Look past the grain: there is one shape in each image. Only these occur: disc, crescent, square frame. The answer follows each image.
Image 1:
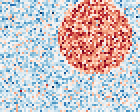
disc
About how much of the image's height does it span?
two thirds
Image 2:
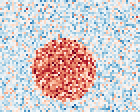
disc
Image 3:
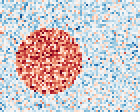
disc
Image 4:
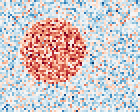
disc
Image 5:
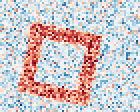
square frame
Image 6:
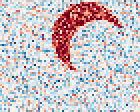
crescent
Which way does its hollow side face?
down and right
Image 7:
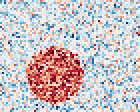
disc
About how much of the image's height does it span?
half
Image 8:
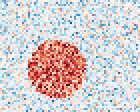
disc
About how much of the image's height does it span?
half
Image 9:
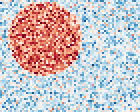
disc
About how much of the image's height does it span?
two thirds
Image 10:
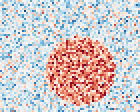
disc
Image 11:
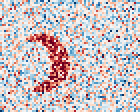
crescent
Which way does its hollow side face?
left
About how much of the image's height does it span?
half
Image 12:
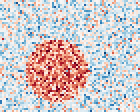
disc
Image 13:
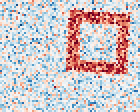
square frame
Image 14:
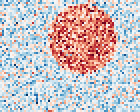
disc
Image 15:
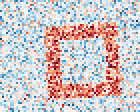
square frame
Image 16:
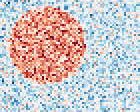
disc
